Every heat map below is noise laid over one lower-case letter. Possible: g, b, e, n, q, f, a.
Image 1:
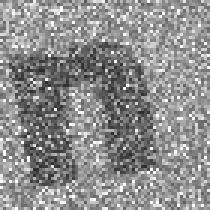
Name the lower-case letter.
n
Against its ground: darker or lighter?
darker
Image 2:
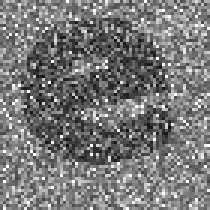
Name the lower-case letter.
e
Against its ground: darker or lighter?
darker
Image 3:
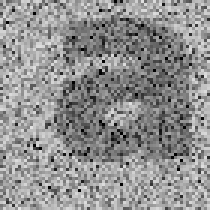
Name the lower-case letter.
a
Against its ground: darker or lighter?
darker
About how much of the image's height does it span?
two thirds
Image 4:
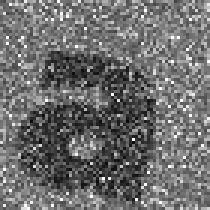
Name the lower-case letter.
a
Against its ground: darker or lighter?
darker
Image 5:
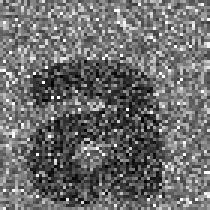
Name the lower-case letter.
a
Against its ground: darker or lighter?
darker
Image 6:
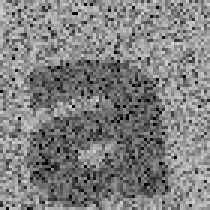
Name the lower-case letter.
a
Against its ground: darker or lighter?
darker
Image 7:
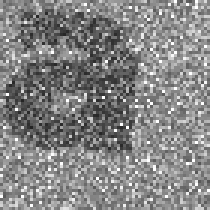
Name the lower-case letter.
a
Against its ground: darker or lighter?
darker
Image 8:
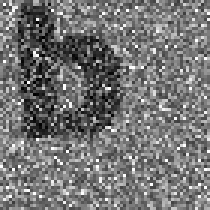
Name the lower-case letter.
b
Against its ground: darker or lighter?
darker
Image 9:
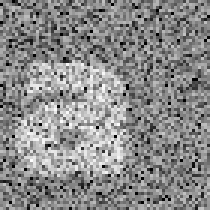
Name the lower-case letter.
a
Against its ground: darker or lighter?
lighter
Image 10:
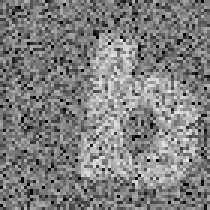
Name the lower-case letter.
b
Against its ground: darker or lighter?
lighter
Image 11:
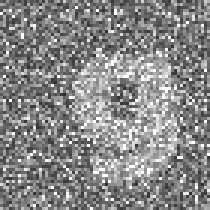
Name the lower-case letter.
g
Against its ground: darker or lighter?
lighter
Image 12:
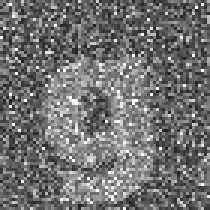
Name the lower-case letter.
g
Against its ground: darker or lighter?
lighter
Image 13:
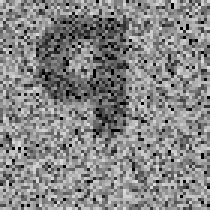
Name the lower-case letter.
q
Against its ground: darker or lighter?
darker
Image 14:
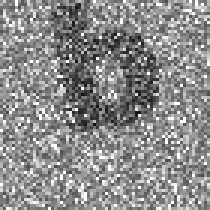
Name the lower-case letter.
b
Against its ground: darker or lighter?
darker
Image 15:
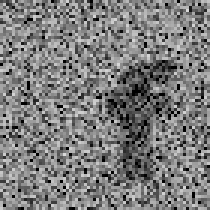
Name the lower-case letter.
f
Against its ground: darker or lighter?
darker
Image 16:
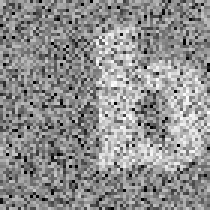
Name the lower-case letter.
b
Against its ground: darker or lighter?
lighter
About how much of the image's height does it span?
two thirds
